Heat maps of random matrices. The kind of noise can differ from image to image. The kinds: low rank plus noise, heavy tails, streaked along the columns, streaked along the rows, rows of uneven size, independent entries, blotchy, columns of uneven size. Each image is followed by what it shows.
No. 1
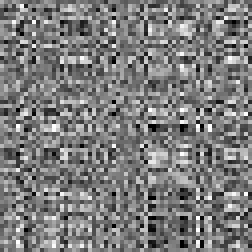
low rank plus noise
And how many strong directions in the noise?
two
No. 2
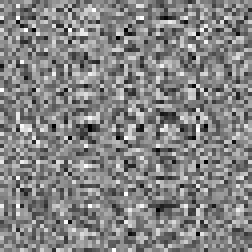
low rank plus noise
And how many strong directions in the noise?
three or four
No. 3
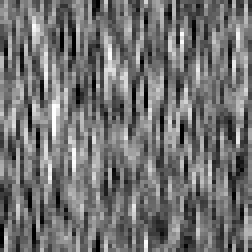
streaked along the columns
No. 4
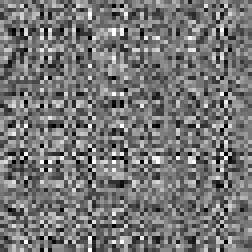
low rank plus noise
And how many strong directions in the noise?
two
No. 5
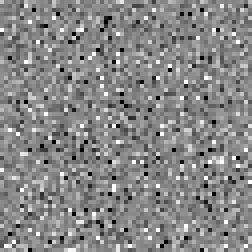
heavy tails
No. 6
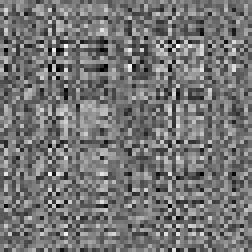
low rank plus noise
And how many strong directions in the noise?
two
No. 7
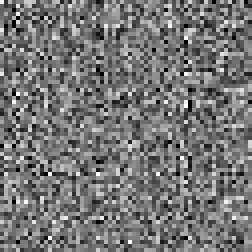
low rank plus noise
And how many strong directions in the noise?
five to eight
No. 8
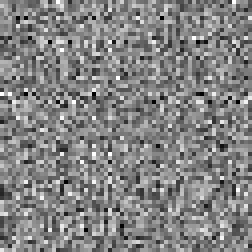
low rank plus noise
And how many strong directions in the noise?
five to eight
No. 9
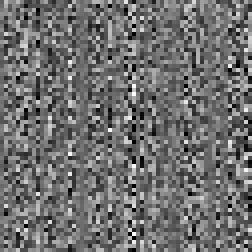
columns of uneven size
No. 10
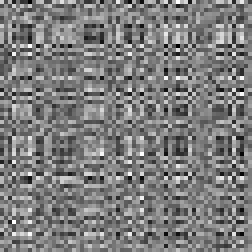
low rank plus noise
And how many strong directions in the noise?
one
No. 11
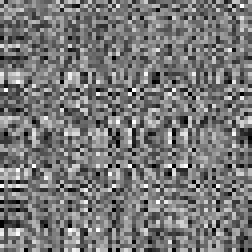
low rank plus noise
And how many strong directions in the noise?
two
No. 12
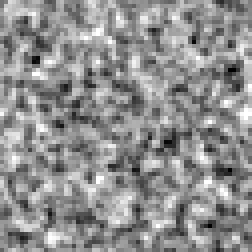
blotchy
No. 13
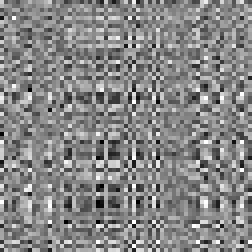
low rank plus noise
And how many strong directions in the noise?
one
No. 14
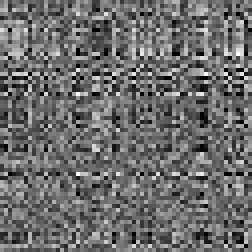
low rank plus noise
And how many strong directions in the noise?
two
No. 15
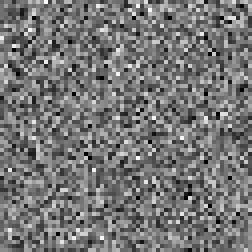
independent entries
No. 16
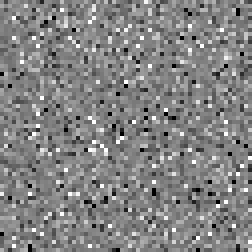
heavy tails
